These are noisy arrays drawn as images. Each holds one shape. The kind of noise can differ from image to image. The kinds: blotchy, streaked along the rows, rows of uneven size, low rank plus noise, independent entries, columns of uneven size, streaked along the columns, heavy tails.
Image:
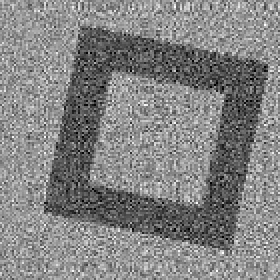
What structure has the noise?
low rank plus noise
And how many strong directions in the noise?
two
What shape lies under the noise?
square frame
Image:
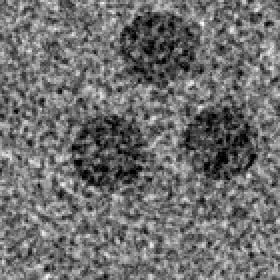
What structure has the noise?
blotchy
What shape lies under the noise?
three dots
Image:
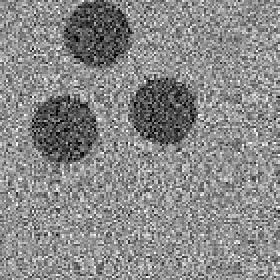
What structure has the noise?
low rank plus noise
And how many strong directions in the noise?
three or four
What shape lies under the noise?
three dots
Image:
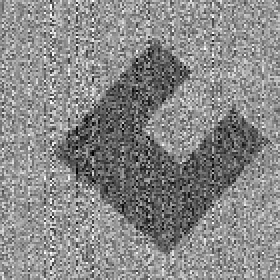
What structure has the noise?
columns of uneven size
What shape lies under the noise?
square with a notch
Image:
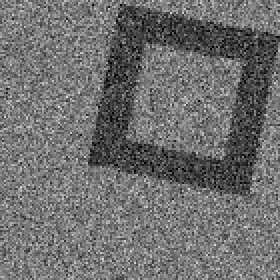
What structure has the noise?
independent entries
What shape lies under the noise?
square frame
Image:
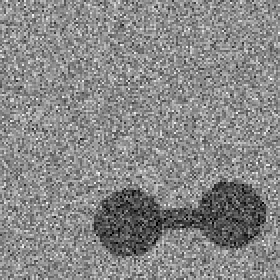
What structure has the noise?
independent entries
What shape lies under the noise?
dumbbell
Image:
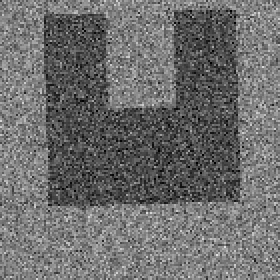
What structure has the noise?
independent entries
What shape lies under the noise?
square with a notch
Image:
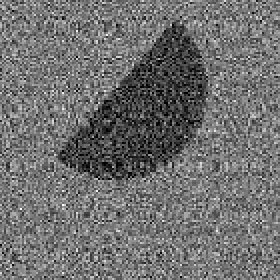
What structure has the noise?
low rank plus noise
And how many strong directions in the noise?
two
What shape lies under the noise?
half disc
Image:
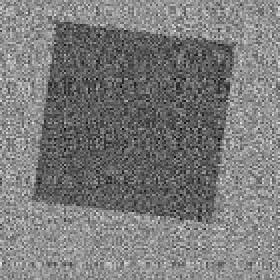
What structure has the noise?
low rank plus noise
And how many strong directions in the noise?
three or four
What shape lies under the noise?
square
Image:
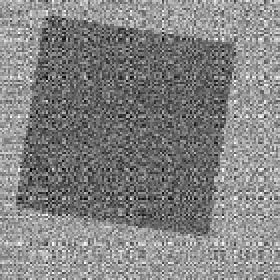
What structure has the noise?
low rank plus noise
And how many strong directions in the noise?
one
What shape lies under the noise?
square
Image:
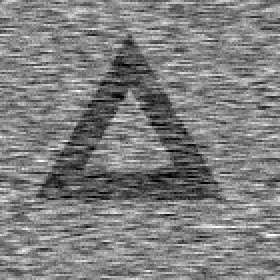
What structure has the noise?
streaked along the rows
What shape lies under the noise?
triangle frame
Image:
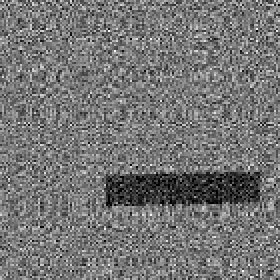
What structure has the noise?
low rank plus noise
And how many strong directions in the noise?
three or four
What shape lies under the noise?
bar
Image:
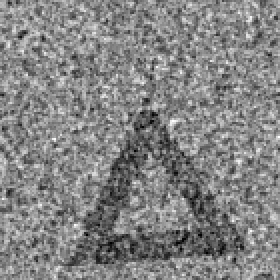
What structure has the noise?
blotchy
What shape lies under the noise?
triangle frame
